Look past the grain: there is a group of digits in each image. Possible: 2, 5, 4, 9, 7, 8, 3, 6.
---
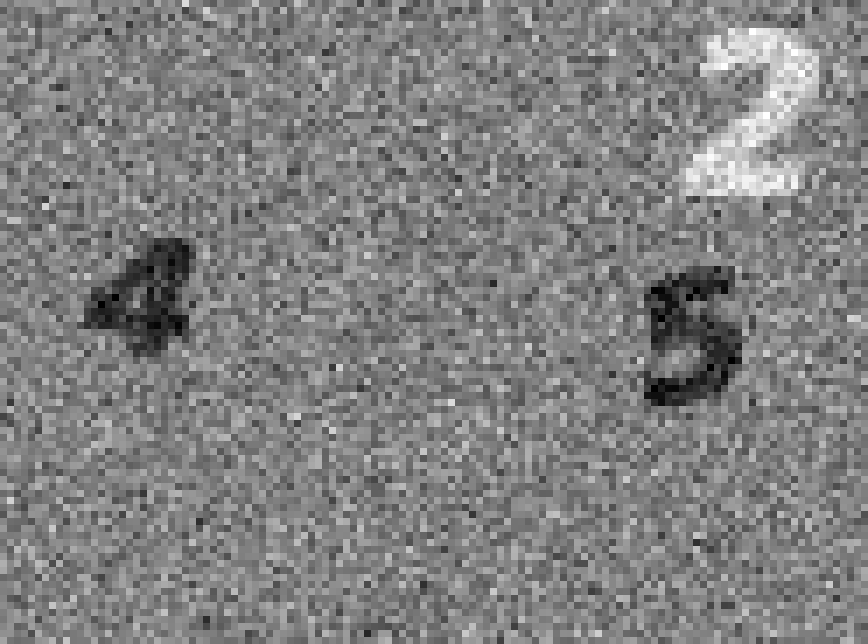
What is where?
top right: light 2; middle left: dark 4; middle right: dark 5
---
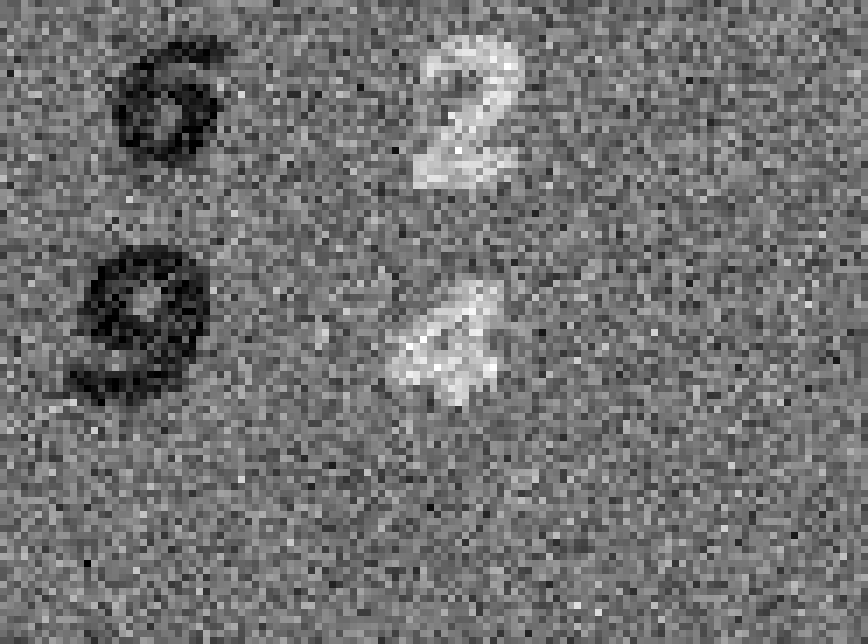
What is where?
top left: dark 6; top middle: light 2; middle left: dark 9; centre: light 4
